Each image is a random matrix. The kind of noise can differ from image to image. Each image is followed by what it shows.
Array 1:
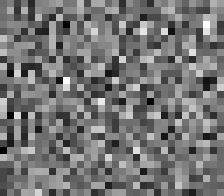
low rank plus noise
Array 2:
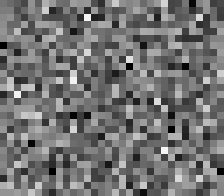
independent entries
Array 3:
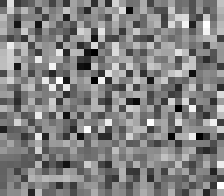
low rank plus noise
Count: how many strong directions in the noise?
five to eight
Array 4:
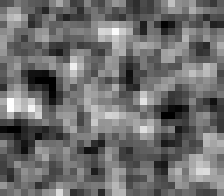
blotchy
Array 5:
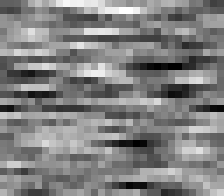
streaked along the rows
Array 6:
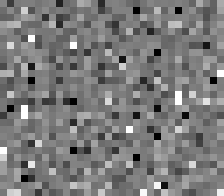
heavy tails
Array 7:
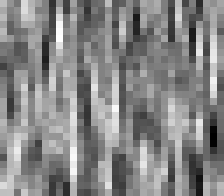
streaked along the columns
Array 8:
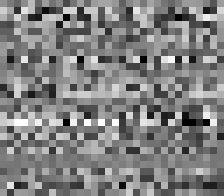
rows of uneven size
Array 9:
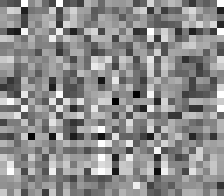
low rank plus noise
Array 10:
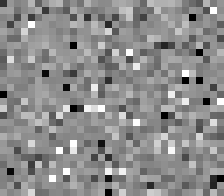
heavy tails
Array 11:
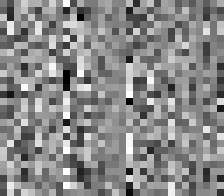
columns of uneven size
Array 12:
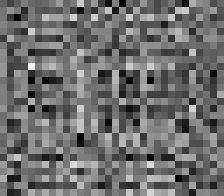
low rank plus noise
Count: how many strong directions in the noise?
two
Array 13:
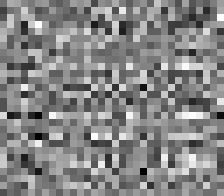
low rank plus noise
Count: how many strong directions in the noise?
two
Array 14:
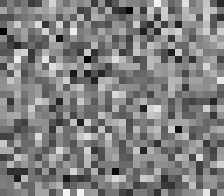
independent entries
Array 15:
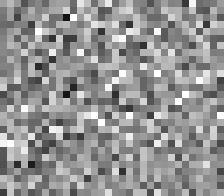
independent entries
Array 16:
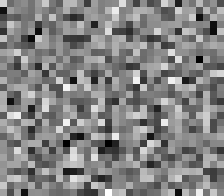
low rank plus noise
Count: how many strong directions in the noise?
five to eight
